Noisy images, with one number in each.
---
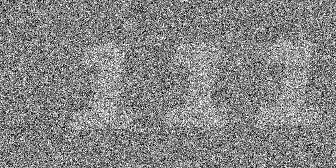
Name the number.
111
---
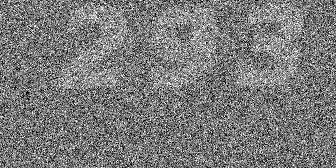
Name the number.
293
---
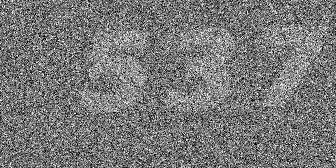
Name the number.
537
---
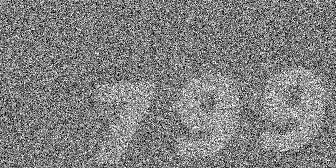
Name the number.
799
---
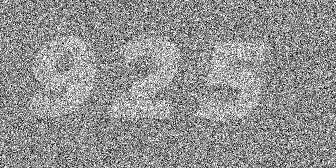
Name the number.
925
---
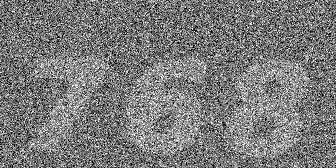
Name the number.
768
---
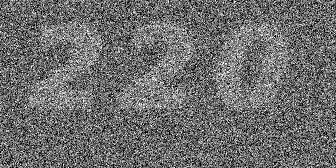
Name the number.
220
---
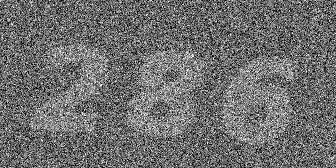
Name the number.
286
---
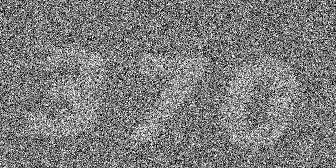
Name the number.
370
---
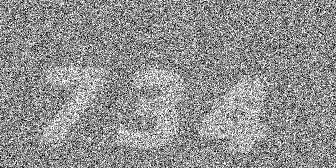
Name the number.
734
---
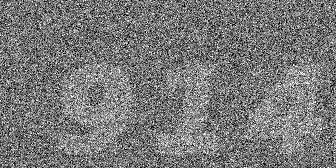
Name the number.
914
